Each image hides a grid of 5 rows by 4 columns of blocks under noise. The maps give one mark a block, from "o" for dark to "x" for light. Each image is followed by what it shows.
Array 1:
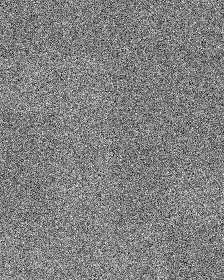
o o o o
x x o o
o x o o
o x o x
x x x o
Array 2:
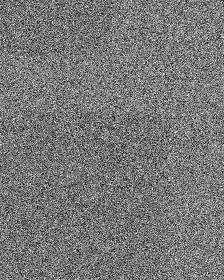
o o x x
x x x x
o o o x
o o o x
o o o x
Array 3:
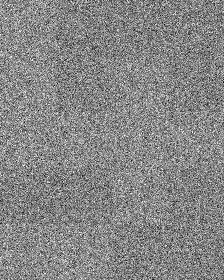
x o o o
x o x o
x x x x
o o x o
x x o o
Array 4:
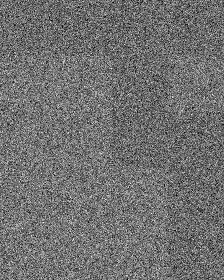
o o o o
x x o x
x x o o
x x x o
x x x o
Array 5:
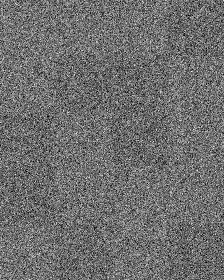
x x x o
x o o x
o x o x
o x x x
x o x o
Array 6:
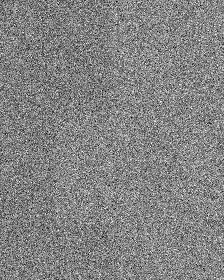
o o x x
o o x x
o x x x
o x x x
o o x x
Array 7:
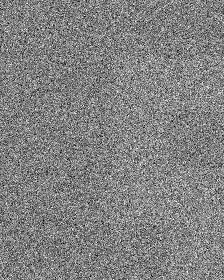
o o o o
o o x x
o o x o
o o x x
o o o x
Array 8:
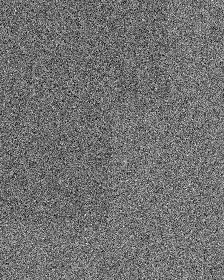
o o o x
o o o x
o o x x
o o x x
x x x x
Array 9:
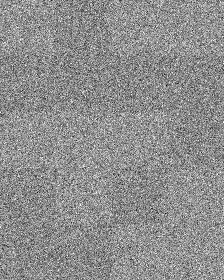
x o x x
o o o o
x x x o
o x o x
o o x x
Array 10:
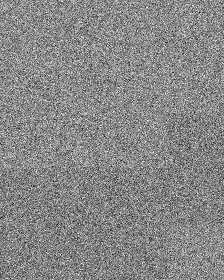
x x x x
x x x x
x x x o
o o o o
o o o x
